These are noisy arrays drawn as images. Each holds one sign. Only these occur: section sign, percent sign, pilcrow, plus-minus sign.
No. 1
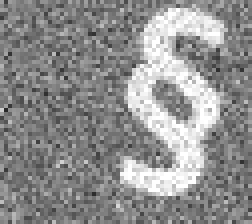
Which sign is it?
section sign
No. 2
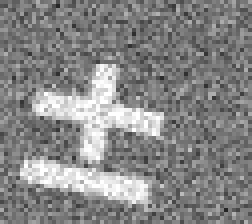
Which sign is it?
plus-minus sign
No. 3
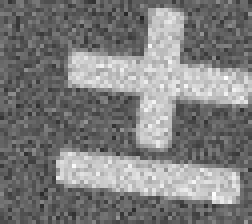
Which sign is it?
plus-minus sign
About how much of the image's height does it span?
nearly all
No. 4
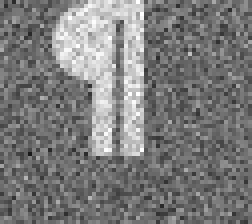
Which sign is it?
pilcrow
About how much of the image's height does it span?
two thirds
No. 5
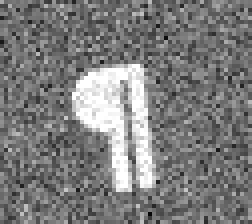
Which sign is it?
pilcrow
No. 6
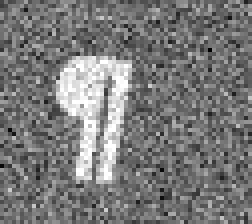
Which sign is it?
pilcrow
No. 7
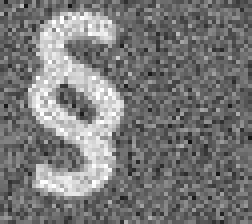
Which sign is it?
section sign
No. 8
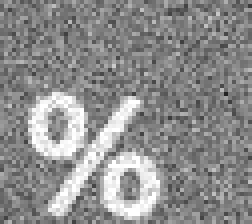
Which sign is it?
percent sign
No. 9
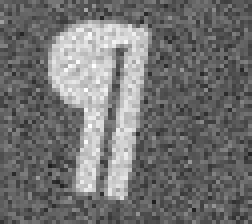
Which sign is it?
pilcrow
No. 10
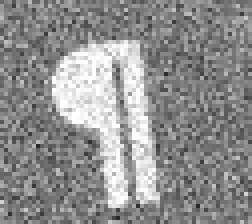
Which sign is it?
pilcrow
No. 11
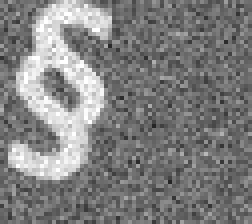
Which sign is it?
section sign
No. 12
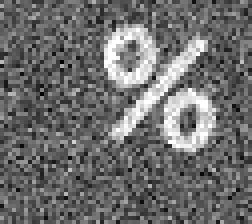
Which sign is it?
percent sign
